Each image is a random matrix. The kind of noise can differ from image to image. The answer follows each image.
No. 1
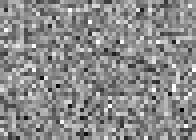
independent entries
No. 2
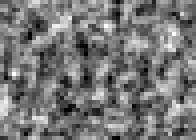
blotchy
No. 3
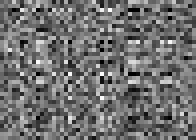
low rank plus noise
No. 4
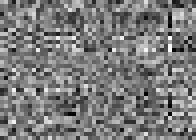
low rank plus noise
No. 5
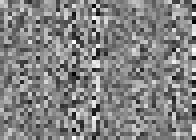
columns of uneven size
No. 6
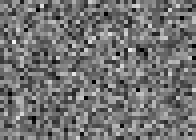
independent entries
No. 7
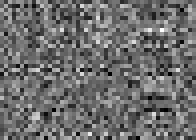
low rank plus noise
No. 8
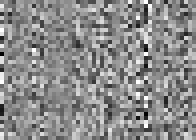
columns of uneven size
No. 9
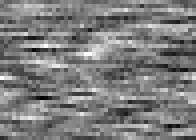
streaked along the rows
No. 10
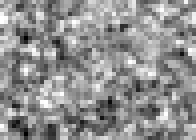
blotchy
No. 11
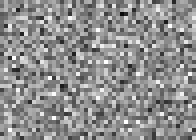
independent entries
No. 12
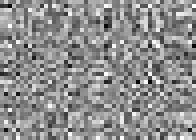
low rank plus noise
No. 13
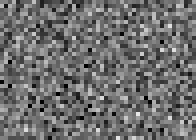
independent entries
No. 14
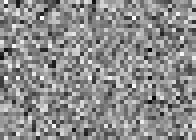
independent entries
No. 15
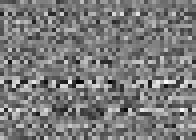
rows of uneven size
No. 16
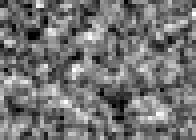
blotchy
